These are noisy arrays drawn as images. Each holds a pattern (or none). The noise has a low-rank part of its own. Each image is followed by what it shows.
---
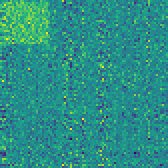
one block
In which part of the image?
top left
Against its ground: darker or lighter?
lighter
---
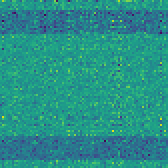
bands of rows
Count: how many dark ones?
2
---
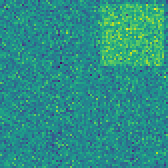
one block
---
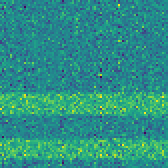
bands of rows
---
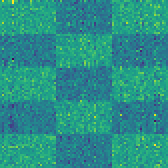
a checkerboard
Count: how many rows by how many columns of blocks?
5 by 3
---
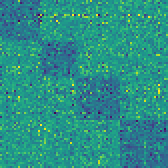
blocks along the diagonal
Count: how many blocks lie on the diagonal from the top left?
4
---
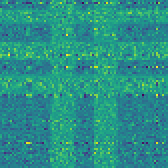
bands of rows crossing bands of columns
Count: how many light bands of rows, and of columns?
3 and 2
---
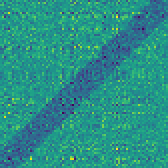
a diagonal band
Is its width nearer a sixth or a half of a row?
a sixth
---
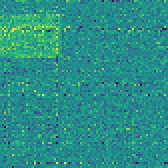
one block
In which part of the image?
top left
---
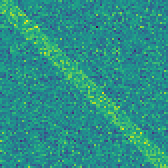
a diagonal band
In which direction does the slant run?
top left to bottom right
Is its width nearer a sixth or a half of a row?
a sixth
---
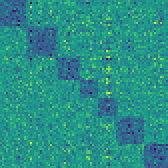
blocks along the diagonal
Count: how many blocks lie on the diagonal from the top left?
7
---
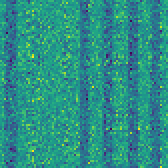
bands of columns
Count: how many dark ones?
5
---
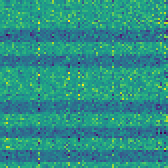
bands of rows
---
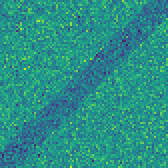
a diagonal band
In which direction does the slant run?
bottom left to top right
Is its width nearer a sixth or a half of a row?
a sixth
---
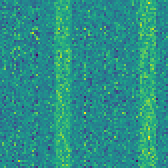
bands of columns
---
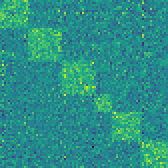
blocks along the diagonal
